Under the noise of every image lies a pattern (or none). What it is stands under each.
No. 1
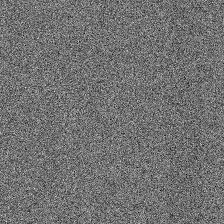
one vertical stripe
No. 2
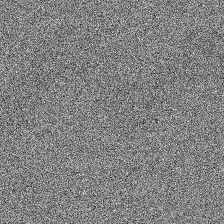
a wavy band
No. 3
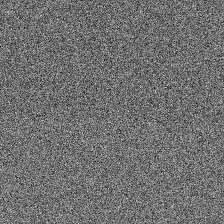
a sharp edge
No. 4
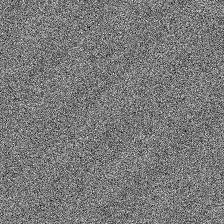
diagonal stripes
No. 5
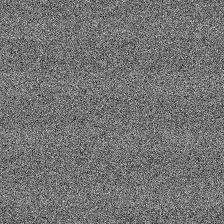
horizontal stripes
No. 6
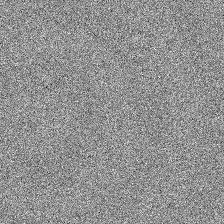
rings round one point
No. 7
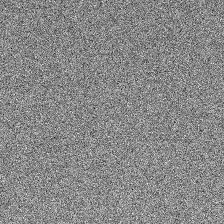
a smooth slope
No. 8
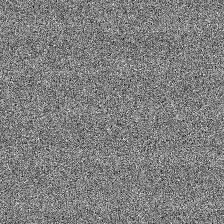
horizontal stripes
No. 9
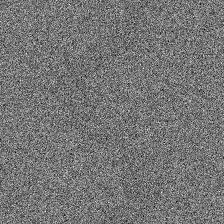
a wavy band
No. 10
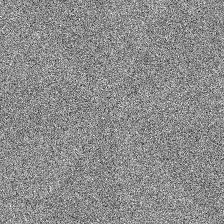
spokes from one point
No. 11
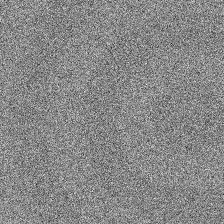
rings round one point
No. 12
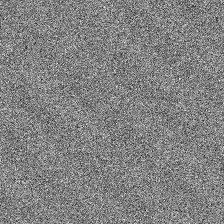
diagonal stripes
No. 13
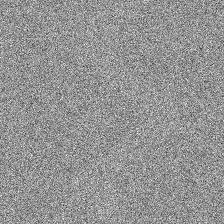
a wavy band
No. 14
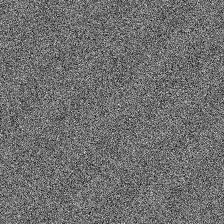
diagonal stripes
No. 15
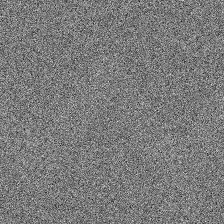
a wavy band
